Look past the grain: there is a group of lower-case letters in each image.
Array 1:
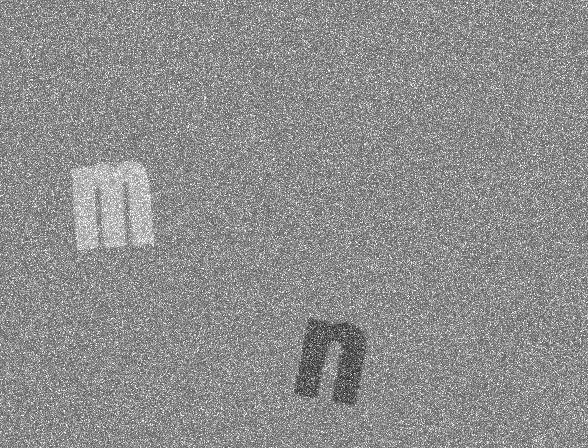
middle left: light m; bottom middle: dark n
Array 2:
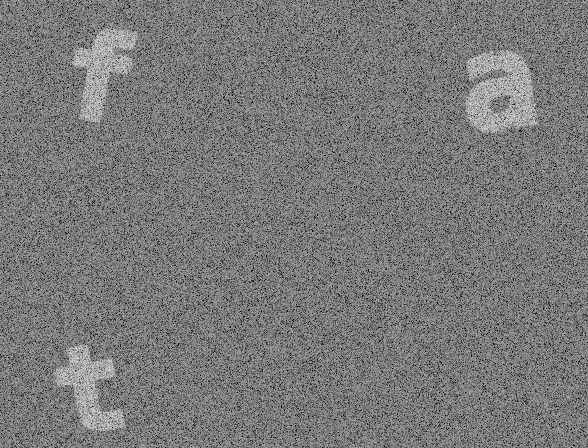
top left: light f; top right: light a; bottom left: light t
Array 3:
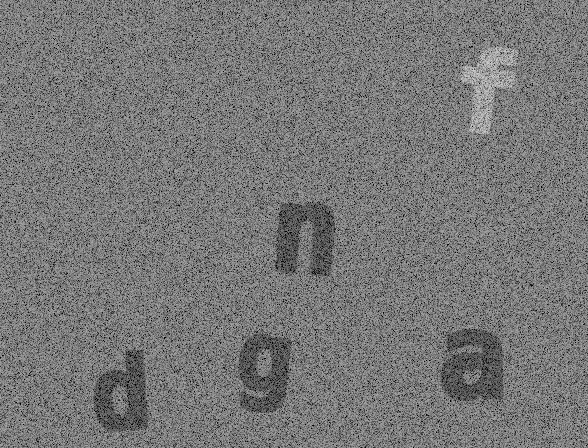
top right: light f; centre: dark n; bottom left: dark d; bottom middle: dark g; bottom right: dark a
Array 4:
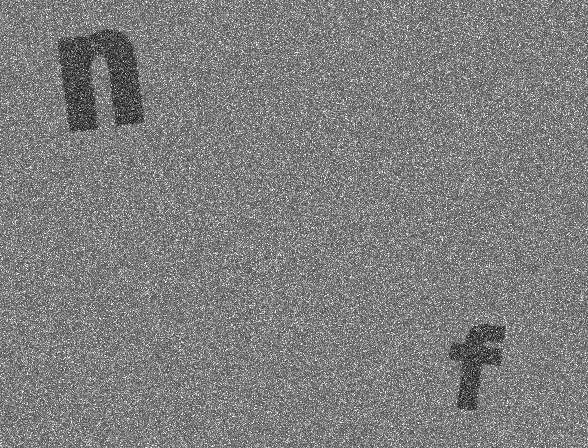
top left: dark n; bottom right: dark f
